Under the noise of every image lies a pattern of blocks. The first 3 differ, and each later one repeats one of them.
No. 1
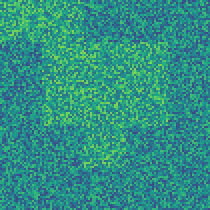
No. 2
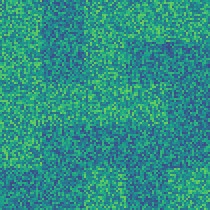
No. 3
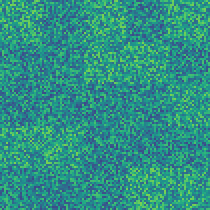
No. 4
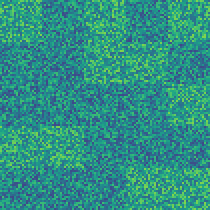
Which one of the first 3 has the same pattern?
3
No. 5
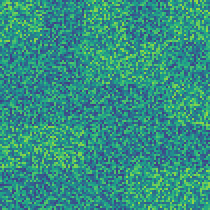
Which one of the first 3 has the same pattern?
3
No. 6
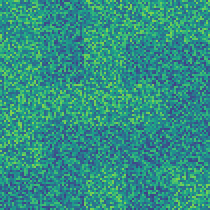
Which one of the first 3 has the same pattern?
2
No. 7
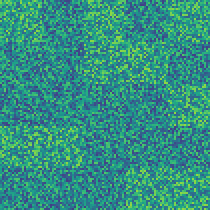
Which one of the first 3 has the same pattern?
3
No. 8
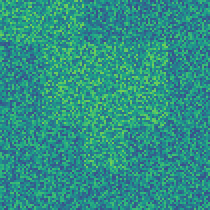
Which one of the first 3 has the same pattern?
1
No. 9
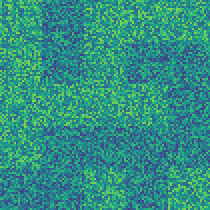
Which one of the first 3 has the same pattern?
2
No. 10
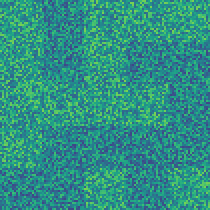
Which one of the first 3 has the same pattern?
2
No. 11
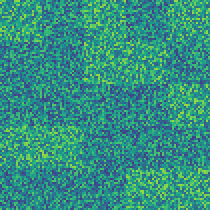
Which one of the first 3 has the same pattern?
3
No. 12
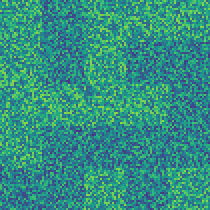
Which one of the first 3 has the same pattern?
2
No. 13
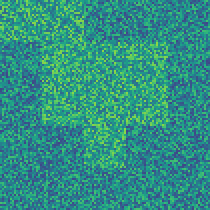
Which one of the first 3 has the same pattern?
1
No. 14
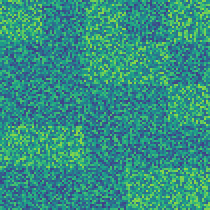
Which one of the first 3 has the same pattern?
3
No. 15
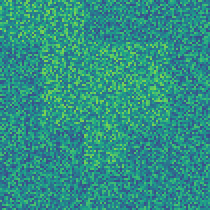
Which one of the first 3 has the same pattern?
1
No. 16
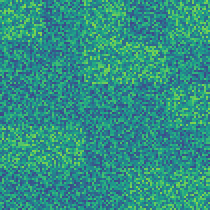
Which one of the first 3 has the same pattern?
3
